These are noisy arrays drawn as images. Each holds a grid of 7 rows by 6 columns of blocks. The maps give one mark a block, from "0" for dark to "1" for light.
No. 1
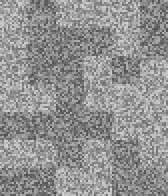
1 0 1 1 1 0
1 0 0 0 1 0
1 0 0 1 0 1
1 1 0 1 1 1
0 0 0 0 1 1
1 1 0 1 0 1
0 0 1 1 0 0
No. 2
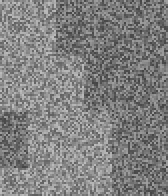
1 1 0 0 0 0
1 1 0 0 0 0
1 1 1 0 0 0
1 1 1 0 0 0
0 1 1 1 0 0
0 1 1 1 0 0
1 1 1 1 0 0
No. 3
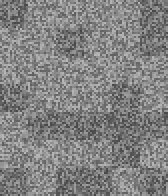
0 1 1 1 1 0
1 1 0 1 1 0
1 1 1 1 1 1
0 1 1 1 0 1
1 0 0 0 0 0
1 1 1 1 0 1
0 1 0 0 1 0
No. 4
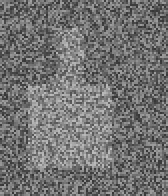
0 0 0 0 0 0
0 0 1 0 0 0
0 0 1 0 0 0
0 1 1 1 0 0
0 1 1 1 0 0
0 1 1 1 0 0
0 0 0 0 0 0
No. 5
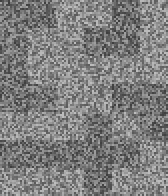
0 0 1 1 0 1
0 1 1 0 0 1
0 1 1 1 1 1
0 0 1 1 0 0
1 1 1 0 1 0
0 0 0 0 0 1
1 1 1 0 1 1
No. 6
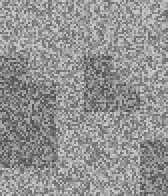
1 1 1 1 1 1
1 1 1 1 1 1
0 1 1 0 1 1
0 0 1 0 0 1
0 0 1 1 1 1
0 0 1 1 1 0
1 1 1 1 1 0
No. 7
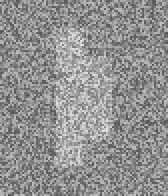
0 0 0 0 0 0
0 0 1 0 0 0
0 0 1 1 0 0
0 0 1 1 0 0
0 0 1 1 0 0
0 0 1 0 0 0
0 0 0 0 0 0
